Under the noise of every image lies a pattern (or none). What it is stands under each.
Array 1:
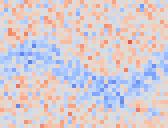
a wavy band
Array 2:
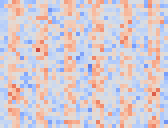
vertical stripes
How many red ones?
6
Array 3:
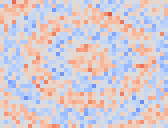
rings round one point
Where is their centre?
centre
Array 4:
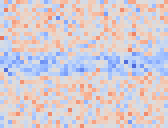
one horizontal stripe
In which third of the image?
middle
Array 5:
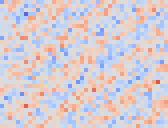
diagonal stripes
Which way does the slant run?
bottom left to top right
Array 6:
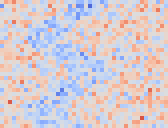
a wavy band
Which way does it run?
top to bottom
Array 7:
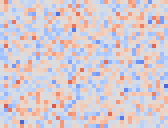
only noise
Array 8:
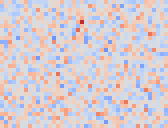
only noise
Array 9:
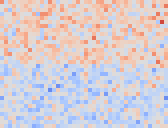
a sharp edge
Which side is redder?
top
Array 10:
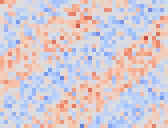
diagonal stripes
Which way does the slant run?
bottom left to top right
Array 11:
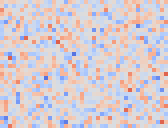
only noise
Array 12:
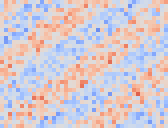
diagonal stripes
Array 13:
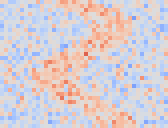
a wavy band
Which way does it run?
top to bottom
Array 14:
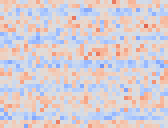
horizontal stripes
